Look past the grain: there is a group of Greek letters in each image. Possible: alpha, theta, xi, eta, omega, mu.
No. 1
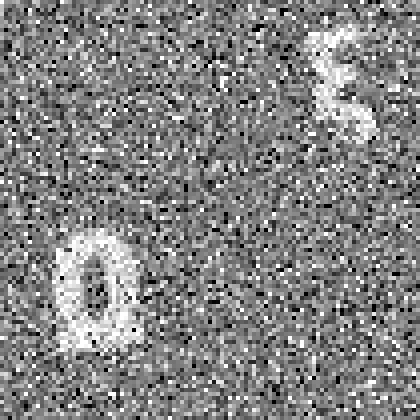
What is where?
top right: xi; bottom left: omega
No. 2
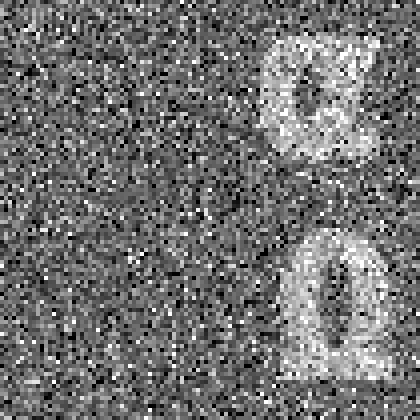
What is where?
top right: alpha; bottom right: omega
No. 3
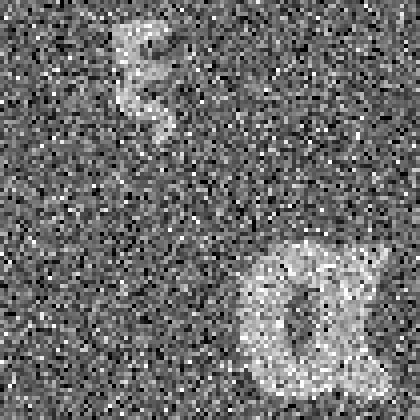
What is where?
top left: xi; bottom right: alpha
